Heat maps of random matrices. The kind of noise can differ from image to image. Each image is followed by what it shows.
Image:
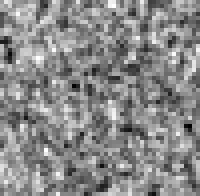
blotchy
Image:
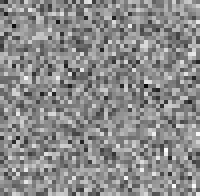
independent entries
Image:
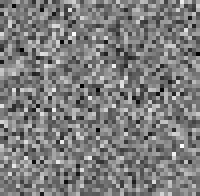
independent entries
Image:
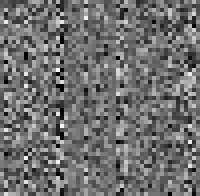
columns of uneven size
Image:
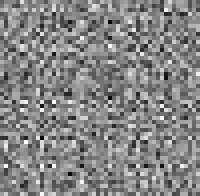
low rank plus noise
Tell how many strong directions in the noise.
one
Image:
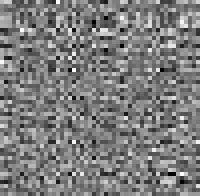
low rank plus noise
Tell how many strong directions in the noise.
one
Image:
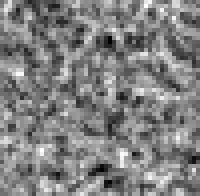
blotchy
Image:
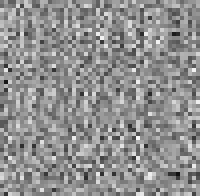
low rank plus noise
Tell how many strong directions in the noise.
two
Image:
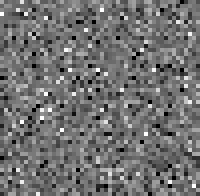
heavy tails
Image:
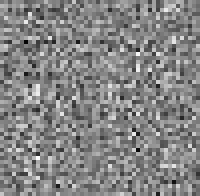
low rank plus noise
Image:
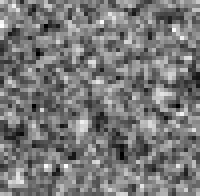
blotchy
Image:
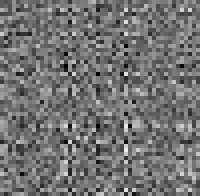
low rank plus noise
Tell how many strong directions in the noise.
one
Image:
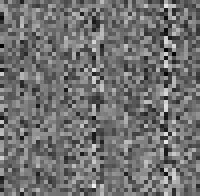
columns of uneven size
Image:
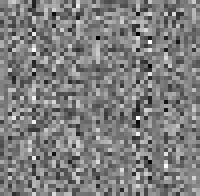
columns of uneven size
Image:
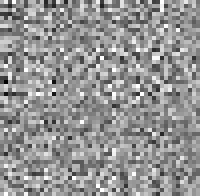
low rank plus noise
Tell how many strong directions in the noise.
three or four
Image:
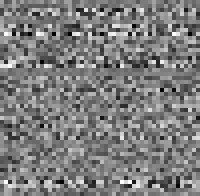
rows of uneven size
